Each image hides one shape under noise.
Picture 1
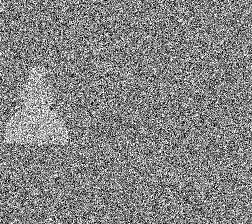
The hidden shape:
chess pawn
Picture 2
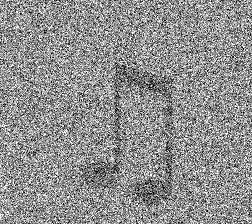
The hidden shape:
pair of musical notes
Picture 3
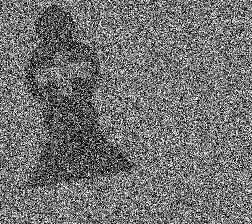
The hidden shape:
chess bishop
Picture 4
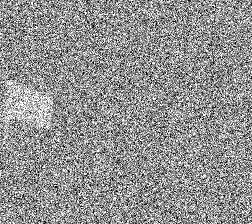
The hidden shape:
flag
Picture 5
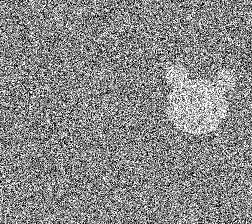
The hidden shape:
bear's head
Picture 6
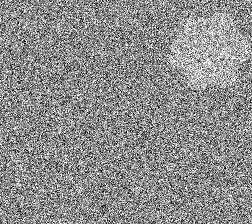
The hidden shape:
flower
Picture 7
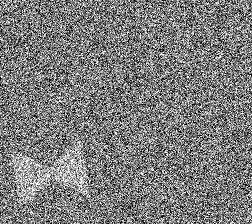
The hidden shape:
bow tie
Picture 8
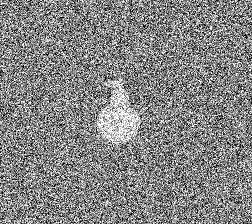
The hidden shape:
pear
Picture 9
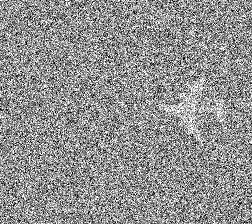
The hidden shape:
airplane
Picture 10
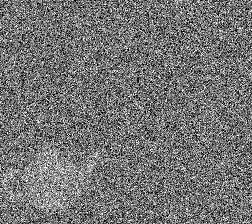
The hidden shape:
teapot
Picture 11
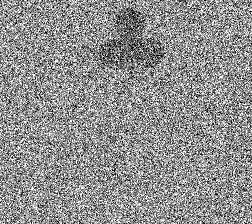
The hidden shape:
club
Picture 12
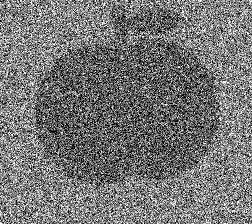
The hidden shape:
apple
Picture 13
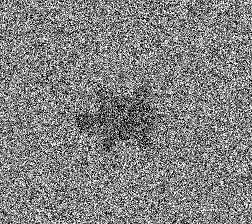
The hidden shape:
turtle
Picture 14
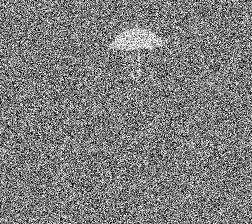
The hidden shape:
umbrella
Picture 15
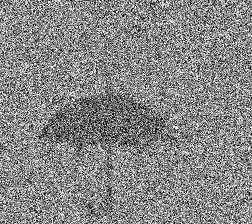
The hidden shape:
umbrella
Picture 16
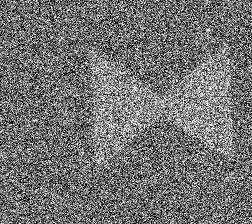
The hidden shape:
bow tie
